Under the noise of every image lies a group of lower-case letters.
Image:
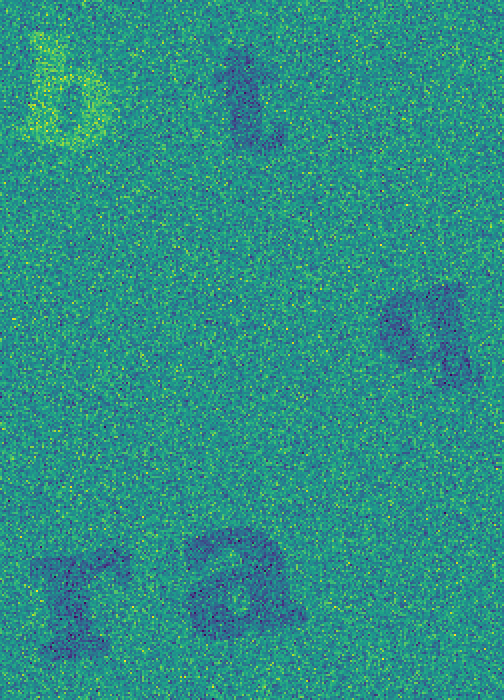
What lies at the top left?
b
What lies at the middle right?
q
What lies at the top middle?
t
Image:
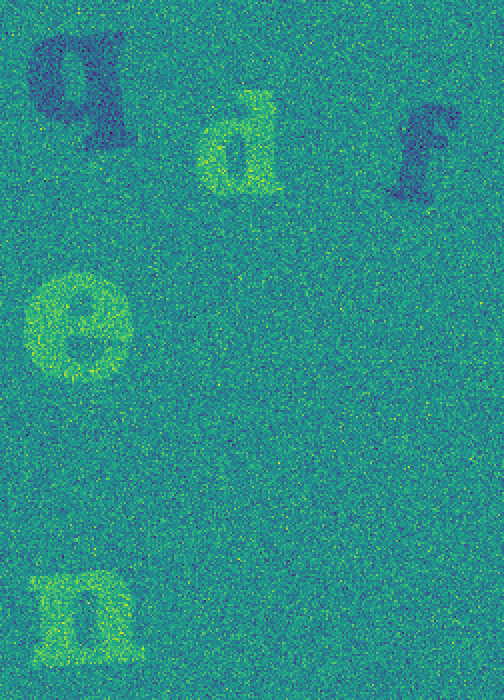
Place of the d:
top middle
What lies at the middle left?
e
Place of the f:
top right
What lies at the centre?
nothing
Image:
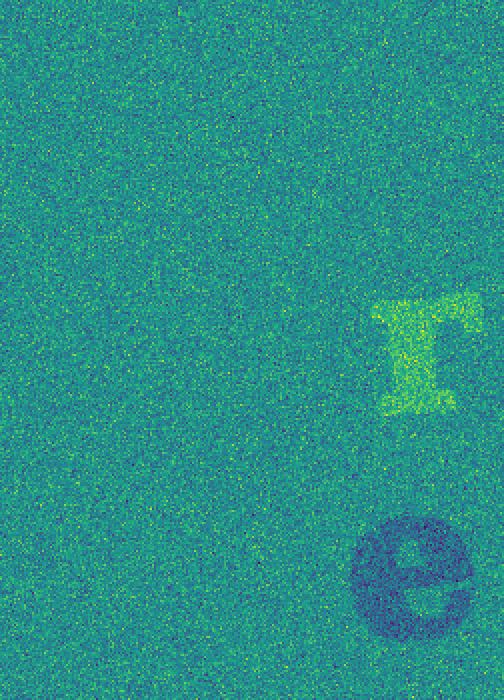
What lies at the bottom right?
e
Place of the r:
middle right
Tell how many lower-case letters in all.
2
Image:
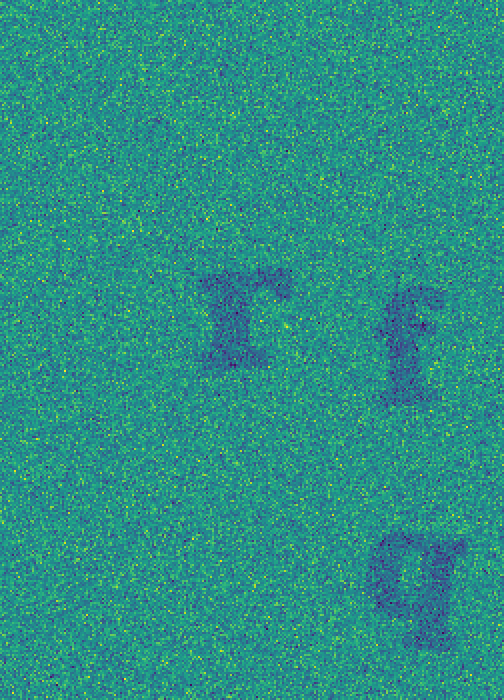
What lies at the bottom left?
nothing
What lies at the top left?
nothing
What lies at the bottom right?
q
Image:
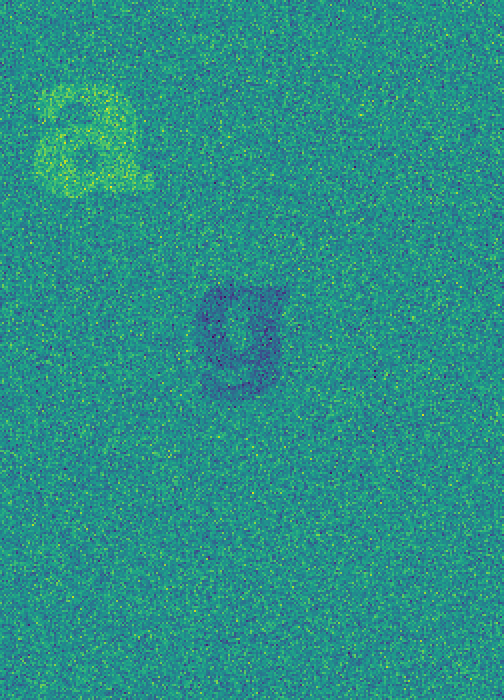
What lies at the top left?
a
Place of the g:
centre
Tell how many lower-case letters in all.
2
